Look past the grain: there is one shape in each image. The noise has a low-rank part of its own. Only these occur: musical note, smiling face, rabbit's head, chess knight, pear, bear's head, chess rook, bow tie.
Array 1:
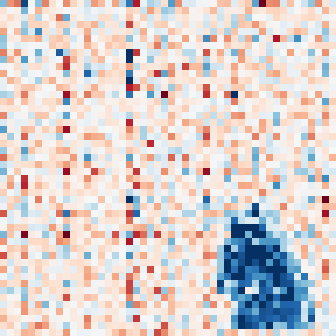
chess knight
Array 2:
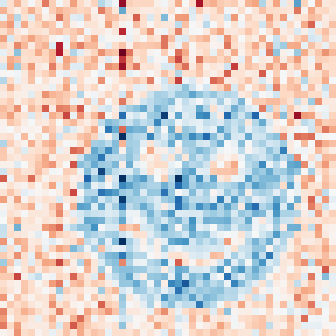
smiling face
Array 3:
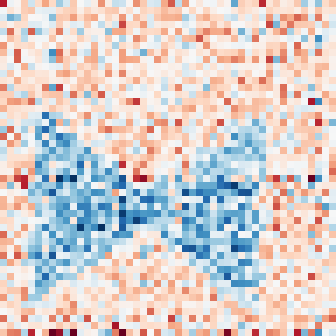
bow tie
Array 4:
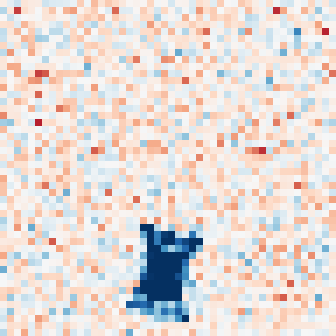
chess rook
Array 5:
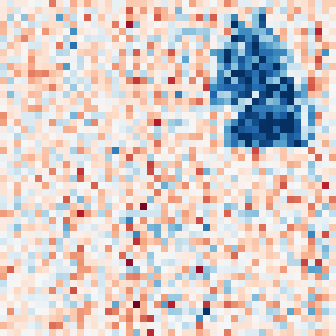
chess knight
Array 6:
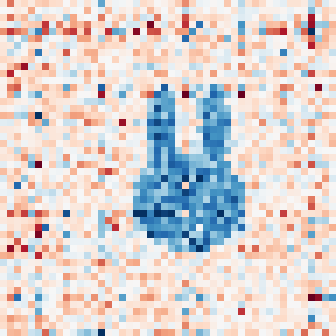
rabbit's head
